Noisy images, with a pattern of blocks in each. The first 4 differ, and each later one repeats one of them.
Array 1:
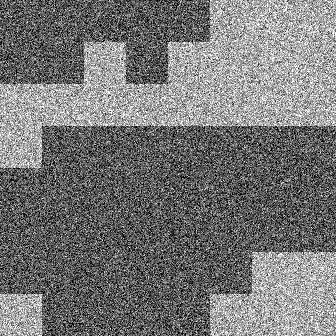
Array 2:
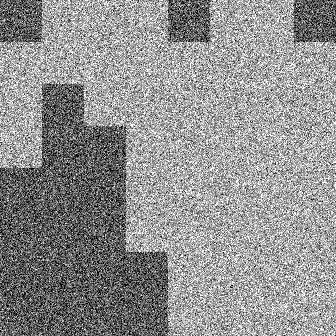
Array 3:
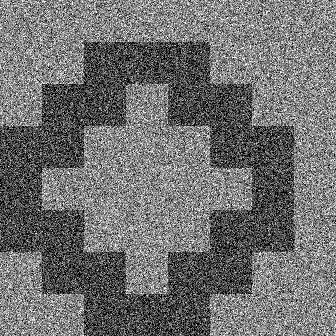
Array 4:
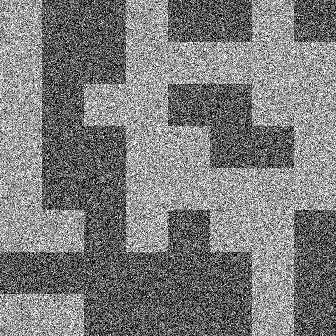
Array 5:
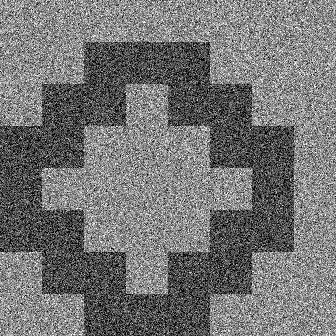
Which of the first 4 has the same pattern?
3
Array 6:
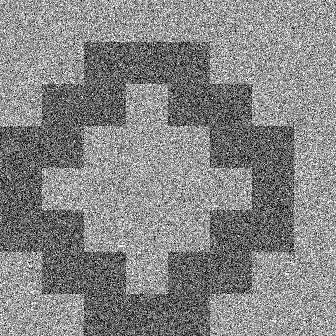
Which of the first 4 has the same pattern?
3
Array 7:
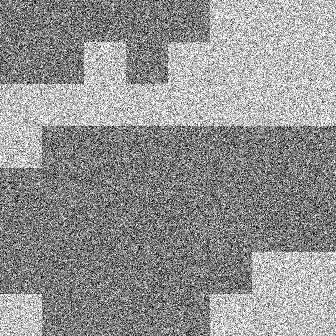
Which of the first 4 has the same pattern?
1
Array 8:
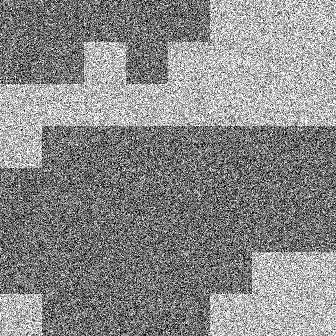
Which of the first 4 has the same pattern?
1
